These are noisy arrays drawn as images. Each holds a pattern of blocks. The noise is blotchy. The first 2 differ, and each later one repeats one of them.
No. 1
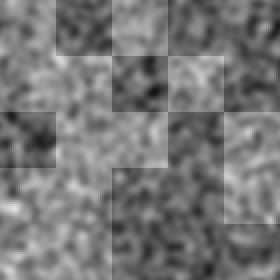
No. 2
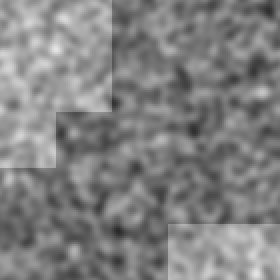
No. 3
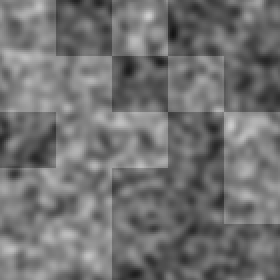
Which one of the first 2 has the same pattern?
1
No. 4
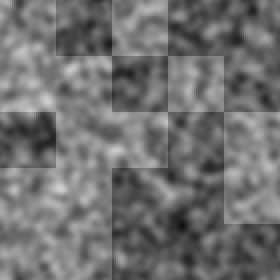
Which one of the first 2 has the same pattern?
1
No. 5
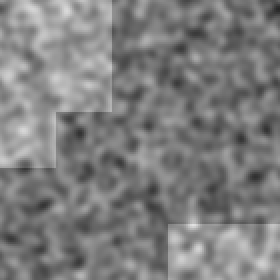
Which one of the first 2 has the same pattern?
2
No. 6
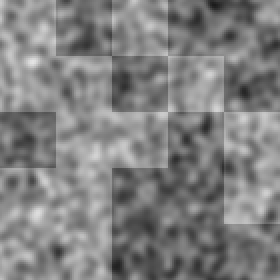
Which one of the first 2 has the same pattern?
1
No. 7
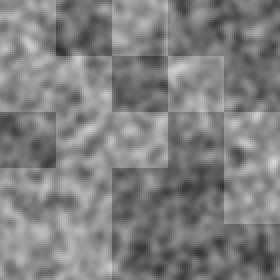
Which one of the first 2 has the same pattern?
1
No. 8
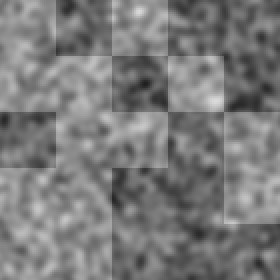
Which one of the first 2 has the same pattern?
1
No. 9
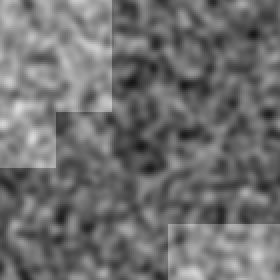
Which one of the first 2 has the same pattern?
2
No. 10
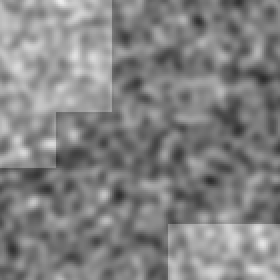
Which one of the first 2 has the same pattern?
2
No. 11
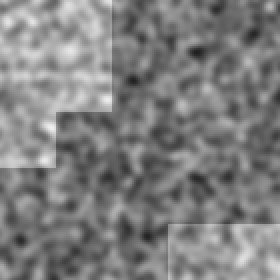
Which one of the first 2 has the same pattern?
2
